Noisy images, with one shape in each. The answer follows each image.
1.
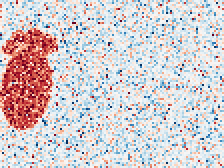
footprint
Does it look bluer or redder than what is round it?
redder
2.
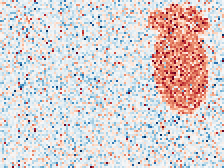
footprint
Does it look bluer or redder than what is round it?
redder
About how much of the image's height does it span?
two thirds
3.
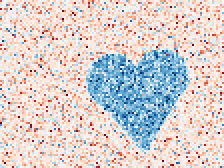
heart
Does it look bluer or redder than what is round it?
bluer
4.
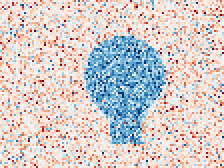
light bulb
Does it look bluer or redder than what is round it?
bluer
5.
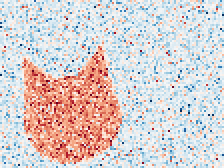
cat's head
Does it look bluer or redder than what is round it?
redder
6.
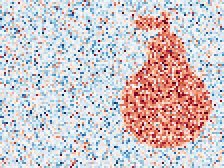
pear
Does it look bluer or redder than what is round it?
redder
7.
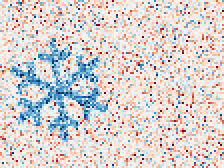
snowflake
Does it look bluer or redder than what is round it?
bluer
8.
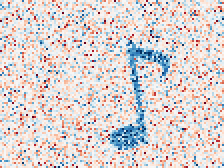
musical note
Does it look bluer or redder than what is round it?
bluer
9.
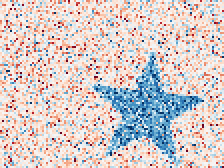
star
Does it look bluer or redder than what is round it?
bluer
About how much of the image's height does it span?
two thirds
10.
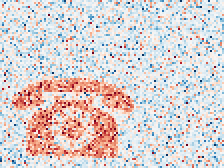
telephone
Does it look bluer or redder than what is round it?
redder
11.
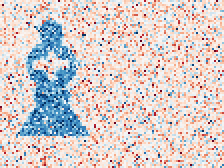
chess bishop
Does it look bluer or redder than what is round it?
bluer
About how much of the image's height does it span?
two thirds
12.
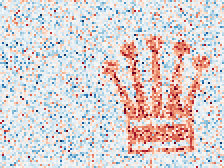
chess queen
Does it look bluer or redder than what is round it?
redder
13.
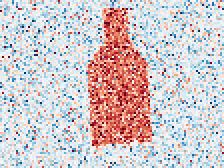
bottle
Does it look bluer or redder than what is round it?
redder
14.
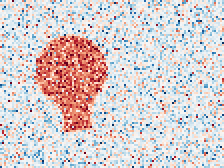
light bulb
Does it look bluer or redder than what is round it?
redder
